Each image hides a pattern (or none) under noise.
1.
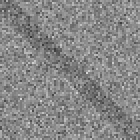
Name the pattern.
a diagonal band
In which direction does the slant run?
top left to bottom right
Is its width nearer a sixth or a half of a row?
a sixth
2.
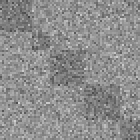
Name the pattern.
blocks along the diagonal
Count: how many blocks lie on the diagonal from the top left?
5
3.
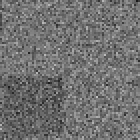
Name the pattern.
one block
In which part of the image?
bottom left
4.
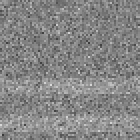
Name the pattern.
bands of rows
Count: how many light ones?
2
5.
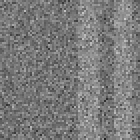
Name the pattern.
bands of columns
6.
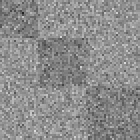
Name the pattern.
blocks along the diagonal
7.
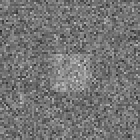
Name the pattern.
one block
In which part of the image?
centre
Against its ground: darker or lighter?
lighter
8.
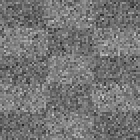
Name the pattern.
a checkerboard
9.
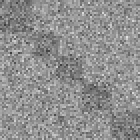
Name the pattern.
blocks along the diagonal
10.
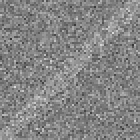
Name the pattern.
a diagonal band
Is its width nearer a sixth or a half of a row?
a sixth
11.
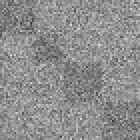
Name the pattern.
blocks along the diagonal
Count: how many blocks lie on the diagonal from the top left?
4
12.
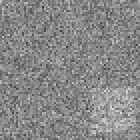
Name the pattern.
one block
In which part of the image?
bottom right
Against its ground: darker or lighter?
lighter
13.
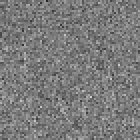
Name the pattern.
only noise
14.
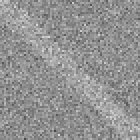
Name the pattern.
a diagonal band
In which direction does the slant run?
top left to bottom right
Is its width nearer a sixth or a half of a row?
a sixth
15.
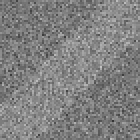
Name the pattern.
a diagonal band
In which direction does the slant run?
bottom left to top right
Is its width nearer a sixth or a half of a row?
a half
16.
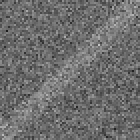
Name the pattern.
a diagonal band
